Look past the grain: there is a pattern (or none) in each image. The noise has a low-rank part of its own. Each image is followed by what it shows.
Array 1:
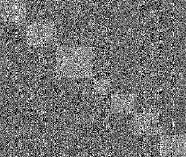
blocks along the diagonal
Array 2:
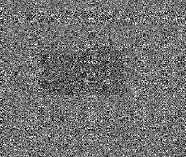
one block
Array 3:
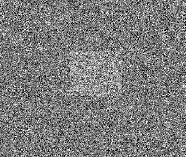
one block
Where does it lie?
centre
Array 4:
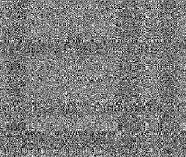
bands of rows crossing bands of columns
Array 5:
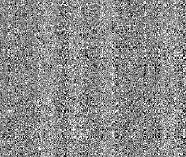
bands of columns
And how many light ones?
4
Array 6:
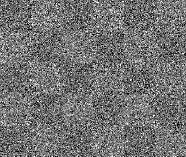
a checkerboard
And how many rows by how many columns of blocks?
5 by 6
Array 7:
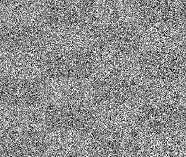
a checkerboard
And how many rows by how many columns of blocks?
6 by 4
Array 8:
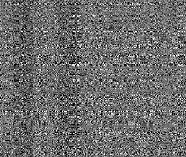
bands of columns
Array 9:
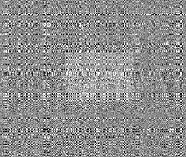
one block
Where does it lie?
centre
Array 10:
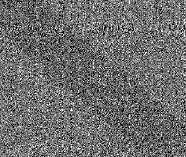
a diagonal band
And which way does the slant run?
top left to bottom right
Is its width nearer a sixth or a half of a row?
a half
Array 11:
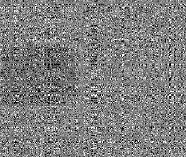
one block
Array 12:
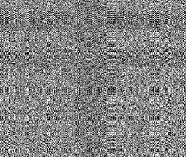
bands of rows crossing bands of columns
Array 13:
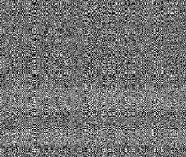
bands of rows
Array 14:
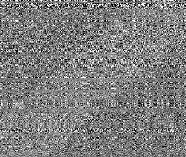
a diagonal band
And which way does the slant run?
bottom left to top right
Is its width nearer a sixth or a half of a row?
a half
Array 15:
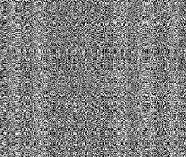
bands of columns
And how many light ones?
5
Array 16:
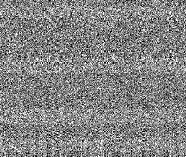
bands of rows
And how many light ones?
4
